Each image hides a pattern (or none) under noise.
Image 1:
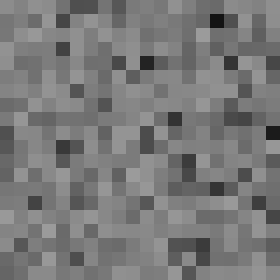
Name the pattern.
only noise
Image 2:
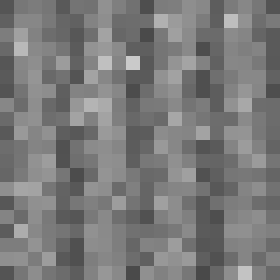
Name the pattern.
vertical stripes
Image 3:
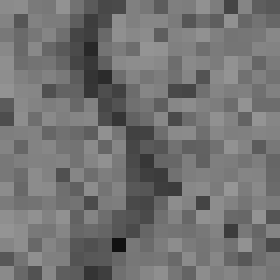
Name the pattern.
a wavy band
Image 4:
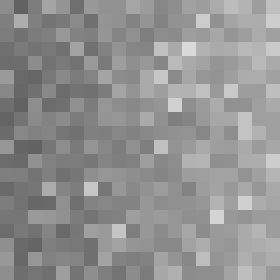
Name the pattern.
a smooth slope
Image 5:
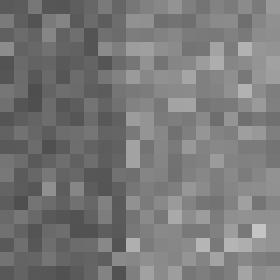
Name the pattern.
a sharp edge
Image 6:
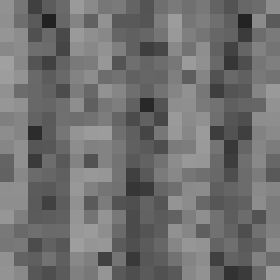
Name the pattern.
vertical stripes
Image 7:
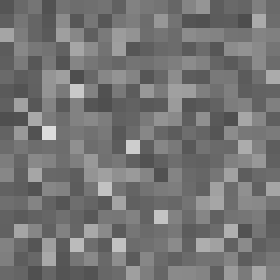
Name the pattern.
only noise
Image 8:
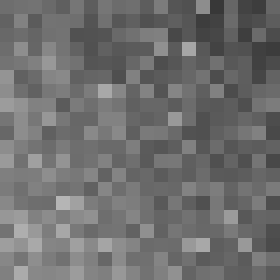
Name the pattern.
a smooth slope
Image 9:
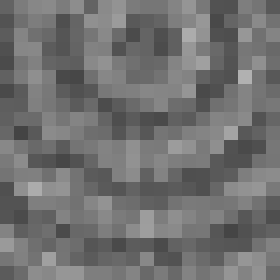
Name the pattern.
rings round one point
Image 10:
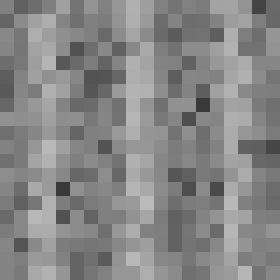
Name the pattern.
vertical stripes
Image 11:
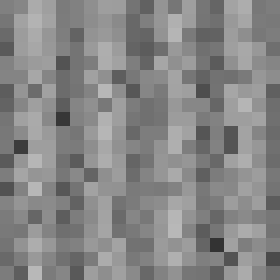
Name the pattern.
vertical stripes
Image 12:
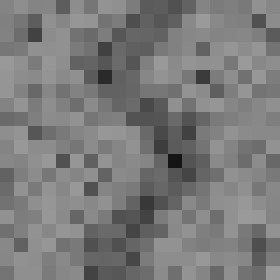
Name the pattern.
a wavy band
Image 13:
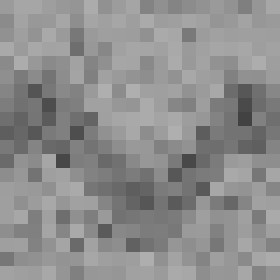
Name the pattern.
a wavy band
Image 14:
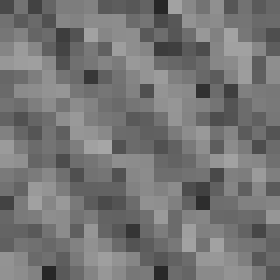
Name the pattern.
diagonal stripes
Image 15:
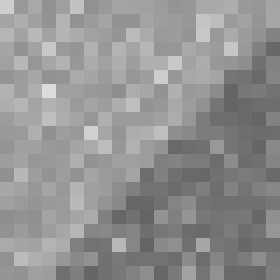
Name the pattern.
a sharp edge
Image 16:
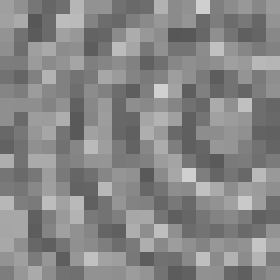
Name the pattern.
rings round one point
